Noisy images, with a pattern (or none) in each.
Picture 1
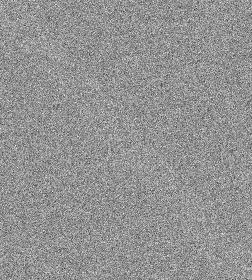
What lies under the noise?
a diagonal band
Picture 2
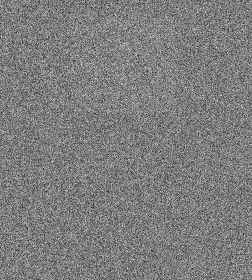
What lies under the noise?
one block
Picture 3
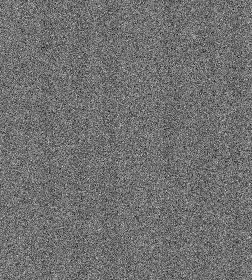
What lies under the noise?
bands of columns
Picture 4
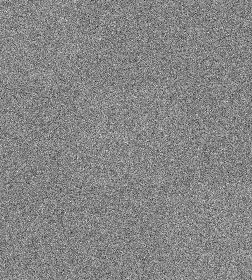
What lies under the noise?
blocks along the diagonal
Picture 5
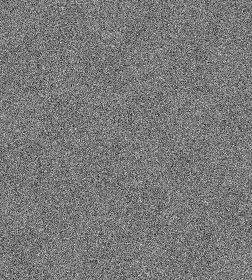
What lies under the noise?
a checkerboard
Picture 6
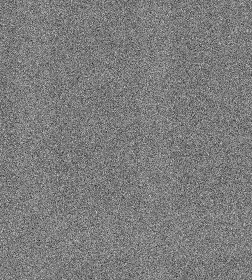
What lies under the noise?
bands of rows crossing bands of columns
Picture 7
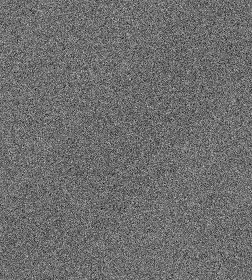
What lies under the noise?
a diagonal band
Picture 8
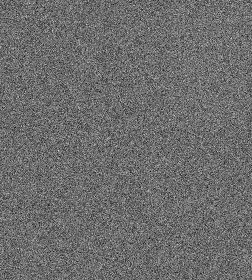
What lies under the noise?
one block
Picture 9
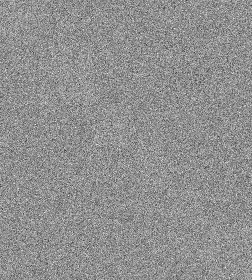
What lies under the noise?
blocks along the diagonal
